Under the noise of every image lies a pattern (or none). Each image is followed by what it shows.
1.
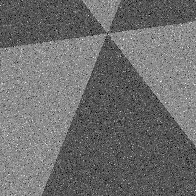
spokes from one point
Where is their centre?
top middle
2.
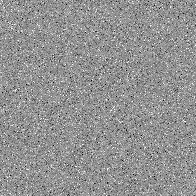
only noise
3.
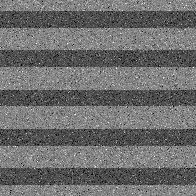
horizontal stripes
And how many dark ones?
5
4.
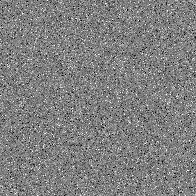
only noise
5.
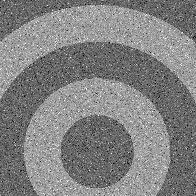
rings round one point
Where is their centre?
bottom middle
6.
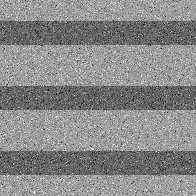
horizontal stripes
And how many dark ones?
3
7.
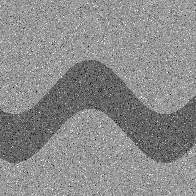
a wavy band
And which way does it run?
left to right
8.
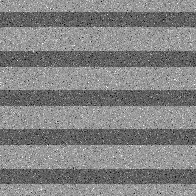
horizontal stripes
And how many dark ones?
5
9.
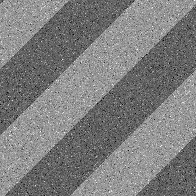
diagonal stripes
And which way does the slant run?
bottom left to top right
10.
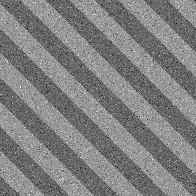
diagonal stripes
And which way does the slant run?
top left to bottom right
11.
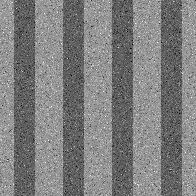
vertical stripes
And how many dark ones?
4
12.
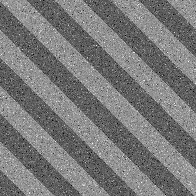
diagonal stripes
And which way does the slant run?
top left to bottom right
